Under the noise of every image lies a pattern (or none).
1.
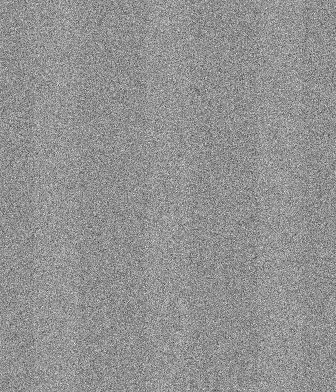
vertical stripes
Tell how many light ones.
3
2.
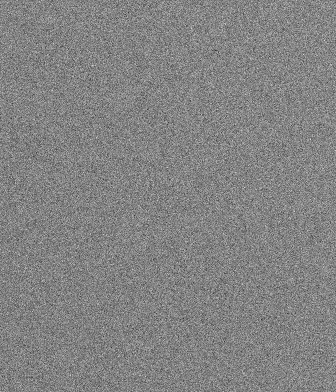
a smooth slope
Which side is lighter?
top right
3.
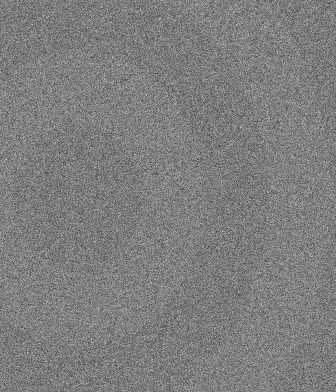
rings round one point
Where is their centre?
middle left
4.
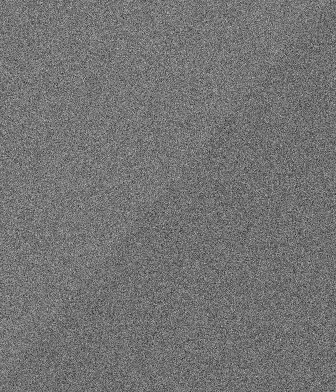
a sharp edge
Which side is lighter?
top left
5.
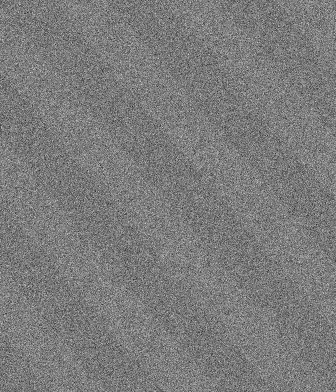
diagonal stripes
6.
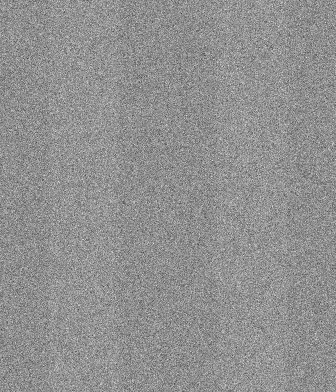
vertical stripes
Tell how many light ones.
2
